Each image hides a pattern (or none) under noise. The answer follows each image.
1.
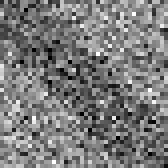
a diagonal band
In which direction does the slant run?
top left to bottom right
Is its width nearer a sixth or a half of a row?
a half
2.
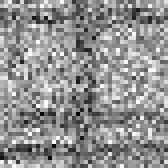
bands of rows crossing bands of columns
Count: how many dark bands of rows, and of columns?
3 and 1
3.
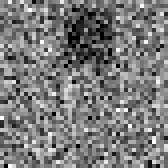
one block
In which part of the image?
top middle
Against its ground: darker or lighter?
darker
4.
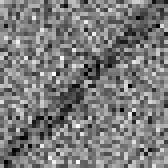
a diagonal band
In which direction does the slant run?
bottom left to top right
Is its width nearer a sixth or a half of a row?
a sixth
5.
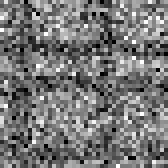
bands of rows crossing bands of columns
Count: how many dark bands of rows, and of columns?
3 and 2
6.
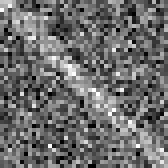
a diagonal band
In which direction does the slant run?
top left to bottom right
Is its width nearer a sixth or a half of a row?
a sixth
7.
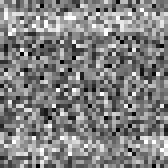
bands of rows
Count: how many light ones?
2
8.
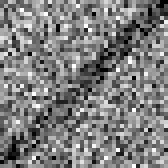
a diagonal band
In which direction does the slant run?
bottom left to top right
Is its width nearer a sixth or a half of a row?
a sixth
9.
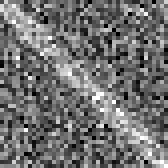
a diagonal band
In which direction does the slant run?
top left to bottom right
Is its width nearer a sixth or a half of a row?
a sixth
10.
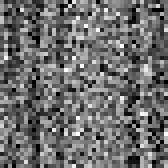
bands of columns
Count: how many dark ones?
5
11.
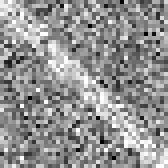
a diagonal band
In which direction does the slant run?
top left to bottom right
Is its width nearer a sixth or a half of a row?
a sixth
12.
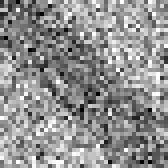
a diagonal band
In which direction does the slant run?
top left to bottom right
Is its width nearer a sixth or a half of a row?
a half
